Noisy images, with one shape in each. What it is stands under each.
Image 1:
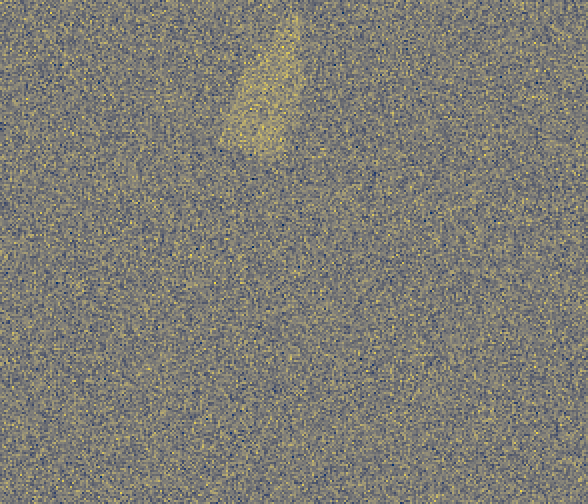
bottle
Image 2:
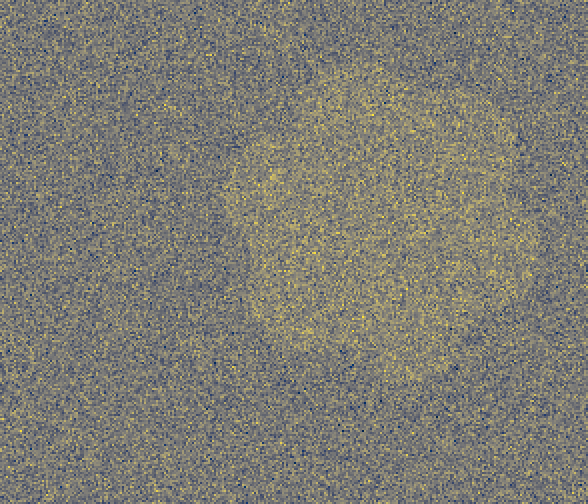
flower
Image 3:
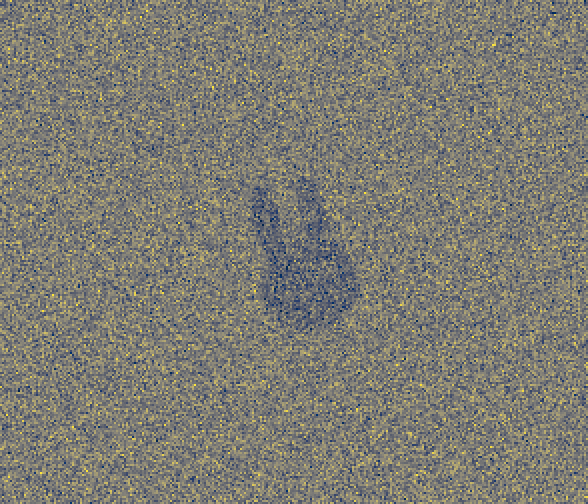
rabbit's head
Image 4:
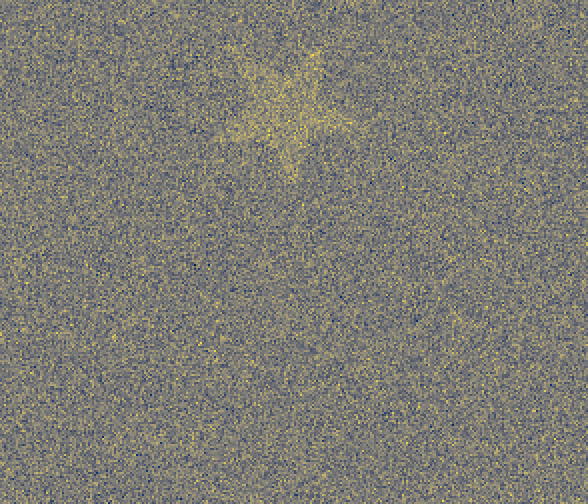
star
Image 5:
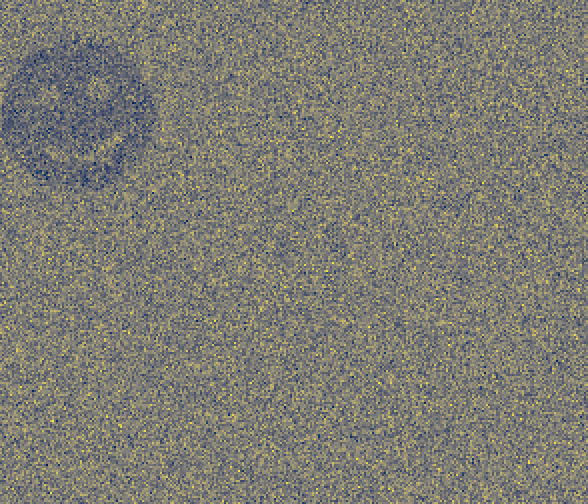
smiling face
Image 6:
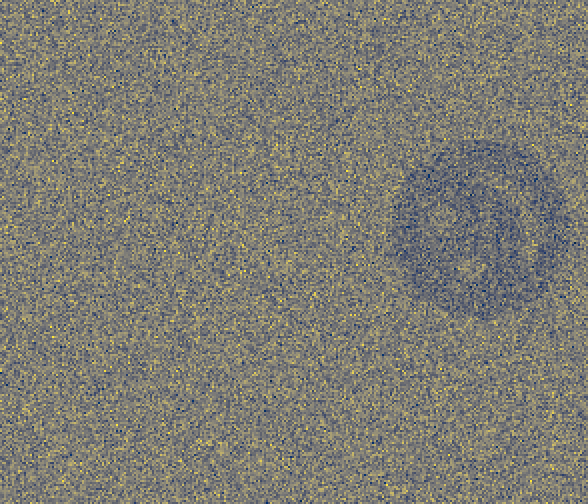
smiling face
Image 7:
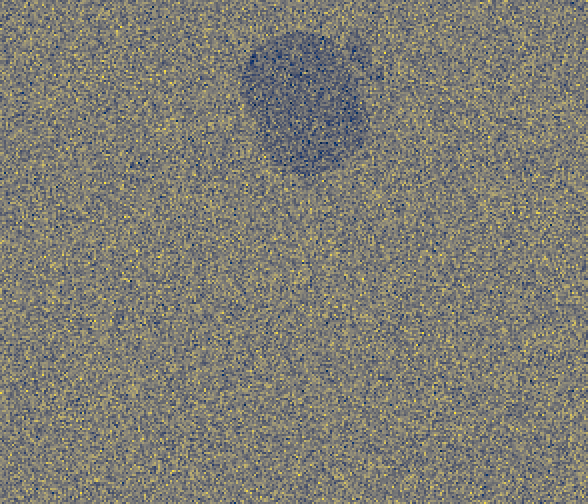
apple
